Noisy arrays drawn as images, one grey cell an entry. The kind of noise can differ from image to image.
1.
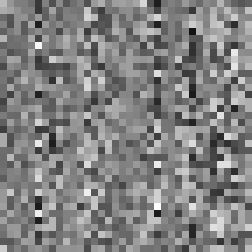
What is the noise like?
columns of uneven size
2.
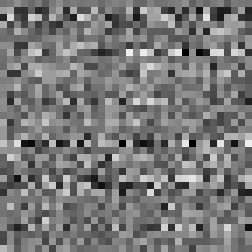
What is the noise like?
rows of uneven size
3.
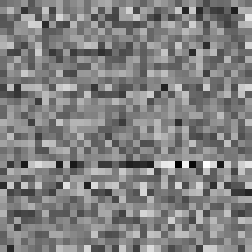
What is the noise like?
rows of uneven size
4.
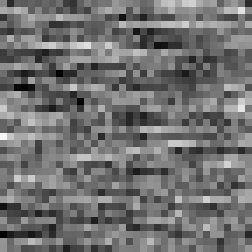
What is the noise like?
streaked along the rows
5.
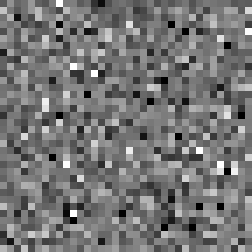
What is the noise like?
heavy tails
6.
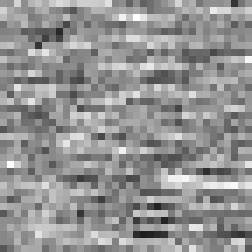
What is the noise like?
streaked along the rows
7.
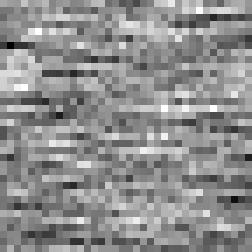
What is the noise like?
streaked along the rows
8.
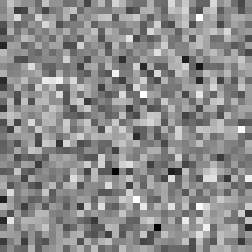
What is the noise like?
independent entries
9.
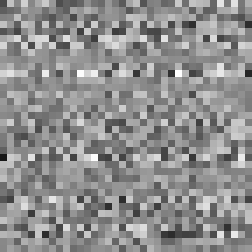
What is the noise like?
rows of uneven size
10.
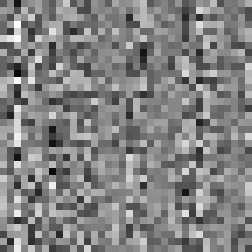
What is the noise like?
columns of uneven size
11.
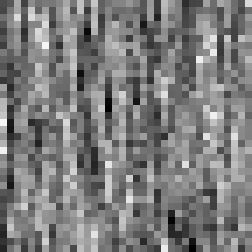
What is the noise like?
streaked along the columns
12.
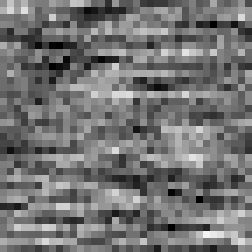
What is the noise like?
streaked along the rows
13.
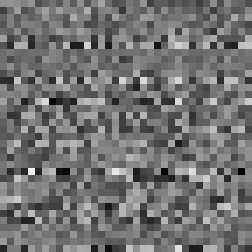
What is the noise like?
rows of uneven size
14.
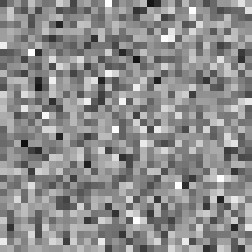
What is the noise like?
independent entries
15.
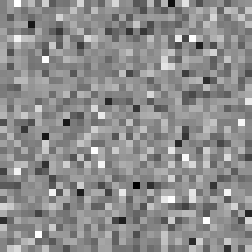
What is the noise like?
heavy tails
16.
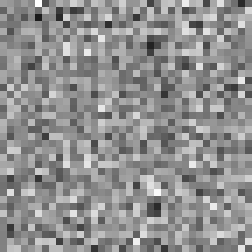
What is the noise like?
low rank plus noise
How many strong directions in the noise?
five to eight
